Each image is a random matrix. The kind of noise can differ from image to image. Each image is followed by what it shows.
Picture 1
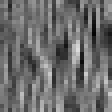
streaked along the columns
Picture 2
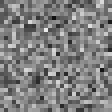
independent entries
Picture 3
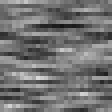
streaked along the rows
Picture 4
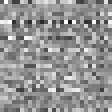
rows of uneven size
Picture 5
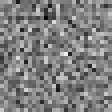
independent entries
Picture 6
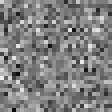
low rank plus noise
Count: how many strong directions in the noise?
five to eight
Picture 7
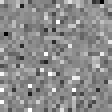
heavy tails
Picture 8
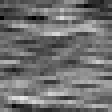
streaked along the rows
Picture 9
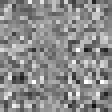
low rank plus noise
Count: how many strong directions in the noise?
three or four
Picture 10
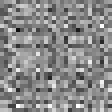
low rank plus noise
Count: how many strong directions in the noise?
two
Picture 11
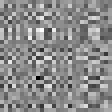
low rank plus noise
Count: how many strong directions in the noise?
one
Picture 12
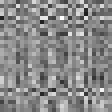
low rank plus noise
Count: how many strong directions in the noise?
one
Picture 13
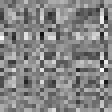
low rank plus noise
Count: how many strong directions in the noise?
one
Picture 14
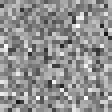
independent entries
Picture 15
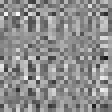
low rank plus noise
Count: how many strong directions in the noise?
one
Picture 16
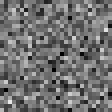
independent entries
